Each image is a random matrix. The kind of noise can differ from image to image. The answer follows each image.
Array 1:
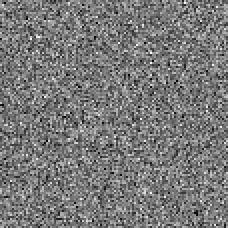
independent entries
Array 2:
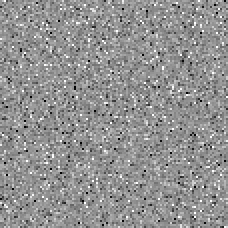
heavy tails
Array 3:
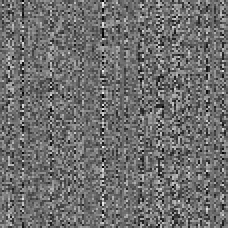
columns of uneven size
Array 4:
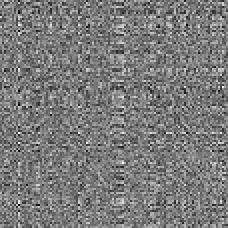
low rank plus noise
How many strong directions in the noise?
two
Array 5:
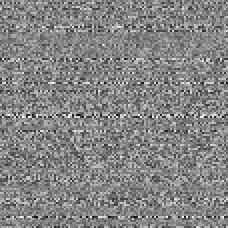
rows of uneven size
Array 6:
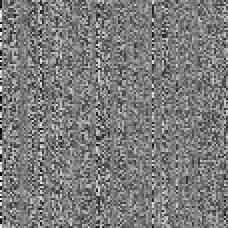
columns of uneven size
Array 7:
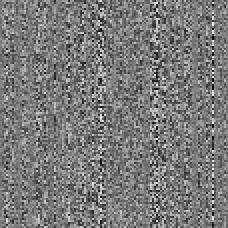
columns of uneven size
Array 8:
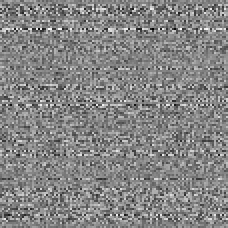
rows of uneven size
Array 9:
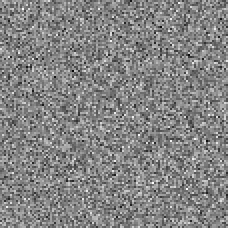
independent entries
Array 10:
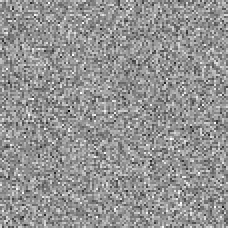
independent entries
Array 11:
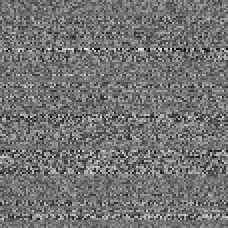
rows of uneven size
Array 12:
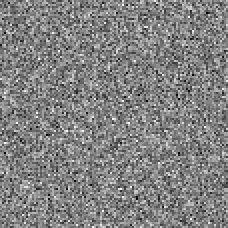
independent entries
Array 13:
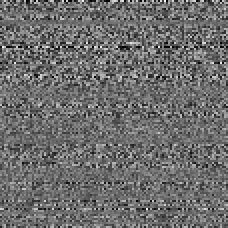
rows of uneven size
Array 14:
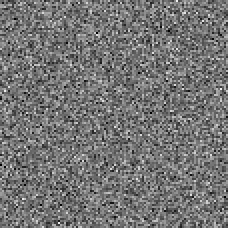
independent entries
